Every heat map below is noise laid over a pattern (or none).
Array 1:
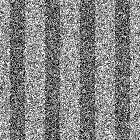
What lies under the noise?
vertical stripes
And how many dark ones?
4
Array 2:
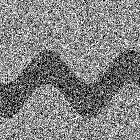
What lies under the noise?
a wavy band
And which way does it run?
left to right
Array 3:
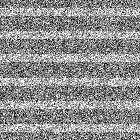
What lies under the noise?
horizontal stripes
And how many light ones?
6
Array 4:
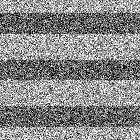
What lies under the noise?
horizontal stripes
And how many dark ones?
3
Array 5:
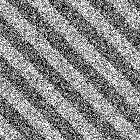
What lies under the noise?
diagonal stripes
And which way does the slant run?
top left to bottom right
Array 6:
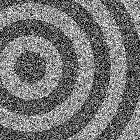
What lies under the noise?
rings round one point
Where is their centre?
middle left
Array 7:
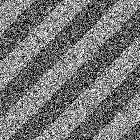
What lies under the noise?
diagonal stripes
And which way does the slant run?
bottom left to top right
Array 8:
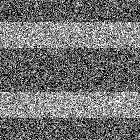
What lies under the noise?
horizontal stripes
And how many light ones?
2
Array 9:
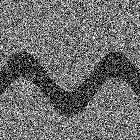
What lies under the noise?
a wavy band
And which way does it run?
left to right
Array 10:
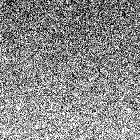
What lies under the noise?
a smooth slope
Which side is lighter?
bottom
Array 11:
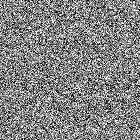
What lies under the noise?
only noise
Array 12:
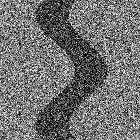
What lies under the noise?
a wavy band
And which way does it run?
top to bottom
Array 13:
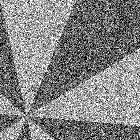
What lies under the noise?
spokes from one point
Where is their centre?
bottom left
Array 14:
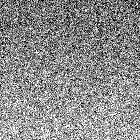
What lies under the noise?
a smooth slope
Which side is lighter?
bottom
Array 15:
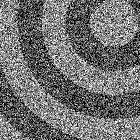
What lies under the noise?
rings round one point
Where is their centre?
top right
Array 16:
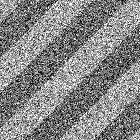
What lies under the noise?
diagonal stripes
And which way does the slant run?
bottom left to top right
